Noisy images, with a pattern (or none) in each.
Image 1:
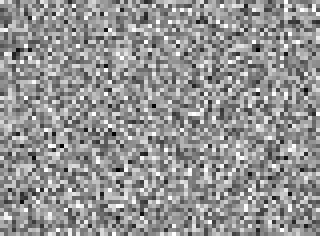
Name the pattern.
only noise
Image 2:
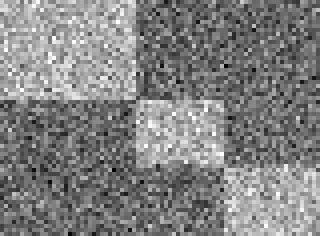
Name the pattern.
blocks along the diagonal
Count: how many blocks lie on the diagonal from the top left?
3
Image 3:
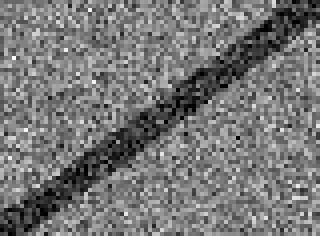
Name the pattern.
a diagonal band
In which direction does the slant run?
bottom left to top right
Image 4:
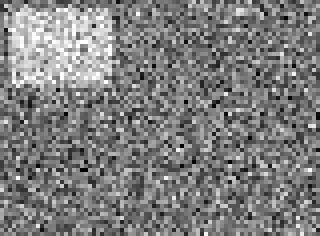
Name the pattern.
one block
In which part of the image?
top left
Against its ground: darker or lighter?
lighter
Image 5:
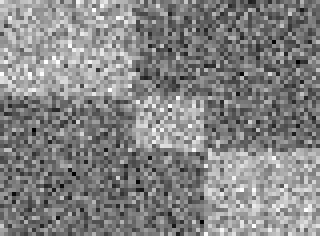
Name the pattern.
blocks along the diagonal
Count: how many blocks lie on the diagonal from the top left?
3
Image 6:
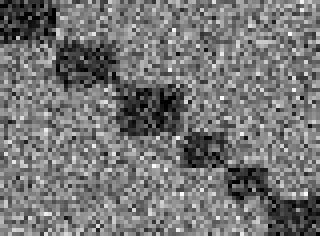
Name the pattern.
blocks along the diagonal
